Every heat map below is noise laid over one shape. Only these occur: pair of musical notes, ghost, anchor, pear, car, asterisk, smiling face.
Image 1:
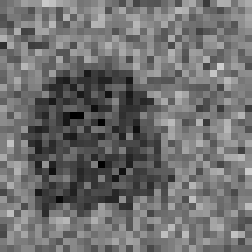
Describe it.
dark ghost
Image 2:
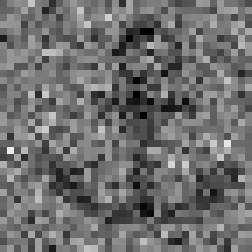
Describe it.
dark anchor
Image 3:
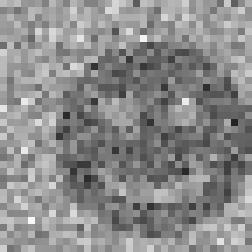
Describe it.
dark smiling face
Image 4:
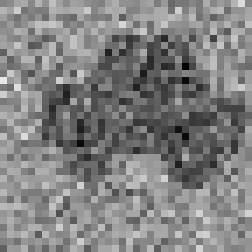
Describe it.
dark car
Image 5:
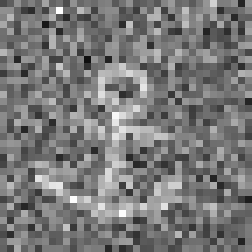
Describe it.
light anchor
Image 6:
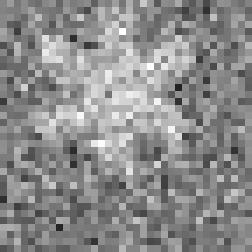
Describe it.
light asterisk
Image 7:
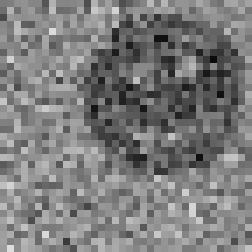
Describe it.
dark smiling face
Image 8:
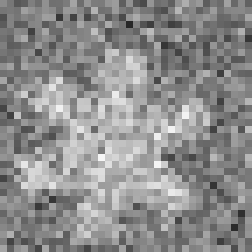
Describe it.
light asterisk
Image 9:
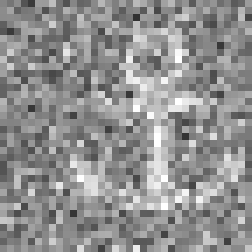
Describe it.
light anchor
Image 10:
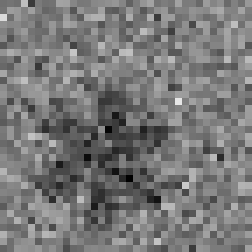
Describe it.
dark asterisk
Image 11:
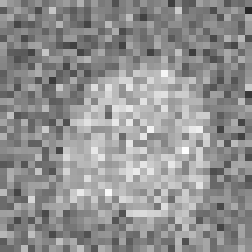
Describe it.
light ghost
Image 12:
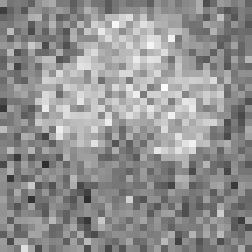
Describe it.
light car
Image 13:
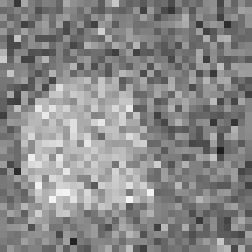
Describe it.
light ghost
